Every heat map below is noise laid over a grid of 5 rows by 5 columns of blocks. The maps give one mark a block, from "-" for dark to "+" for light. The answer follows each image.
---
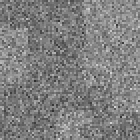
- - - + +
+ - - + +
+ - - + +
- - - - +
- - + - -
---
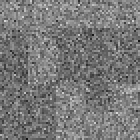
+ + + + +
- + - - -
- + - - -
- - + - +
- - + + +
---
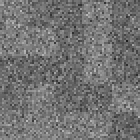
+ - - + -
+ + - + -
- - - + -
- + - - +
+ + + + -
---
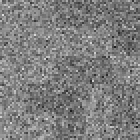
+ + - - -
+ + + + -
+ + - - +
+ - - + -
+ + - + -
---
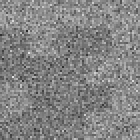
+ + + + +
- + - - +
- - - + +
+ - - - +
- - - + +
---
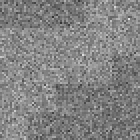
- - - + +
+ + + + +
+ + + + -
+ + - - -
+ - - - -
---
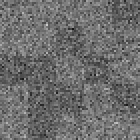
+ + + + -
+ + - + +
- - + - +
+ - - + -
+ - + + +
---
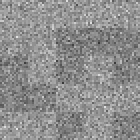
+ + + + +
+ + - - -
- + - + -
- - + + +
+ + - + -
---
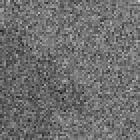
+ + + + +
- + + + +
- - + + +
- - - + +
- - + + +
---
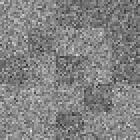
+ + - - -
+ - + + -
- + - + -
+ + + - +
+ + - + +
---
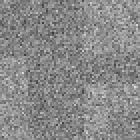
- - - + +
- - - + +
+ - - - -
+ - - + +
+ - - + -
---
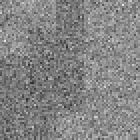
+ + - + +
+ - - + +
- - - + +
- - - + +
- - + + +
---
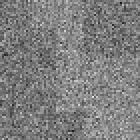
- + + - -
- - + - -
- - + + +
- - + + +
- - - + +
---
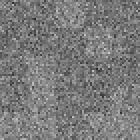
- - + - -
- - - + -
- + - - -
- + - - +
+ + - + +
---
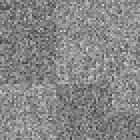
- - + + +
- - + + +
- - + + +
+ + - - +
+ + - - -
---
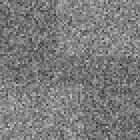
- - + + +
- - + + +
- - - - -
+ + + - -
+ + + - -
